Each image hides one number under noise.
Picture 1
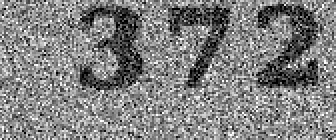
372
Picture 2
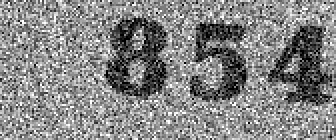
854
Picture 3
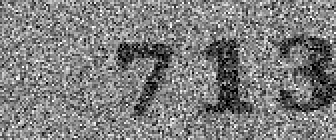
713
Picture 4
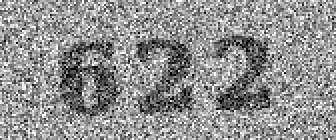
622
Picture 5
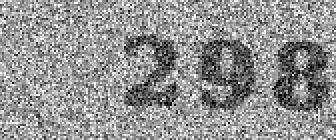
298
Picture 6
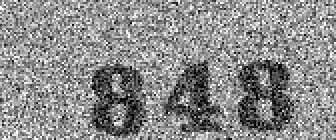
848
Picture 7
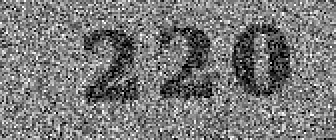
220
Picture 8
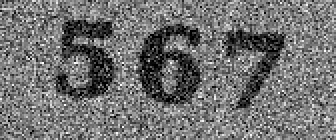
567
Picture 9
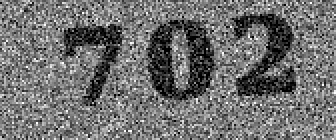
702
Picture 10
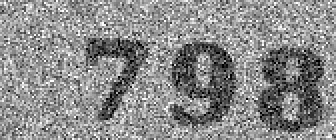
798
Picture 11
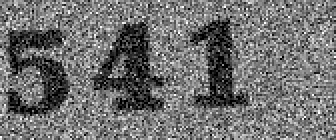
541
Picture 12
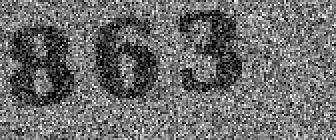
863
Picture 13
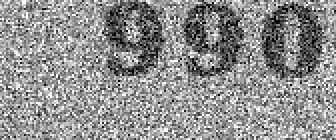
990
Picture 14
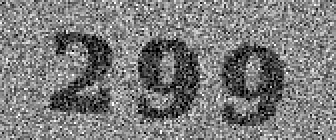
299
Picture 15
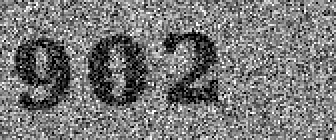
902
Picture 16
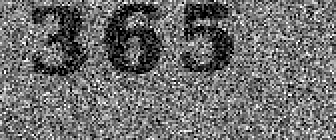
365
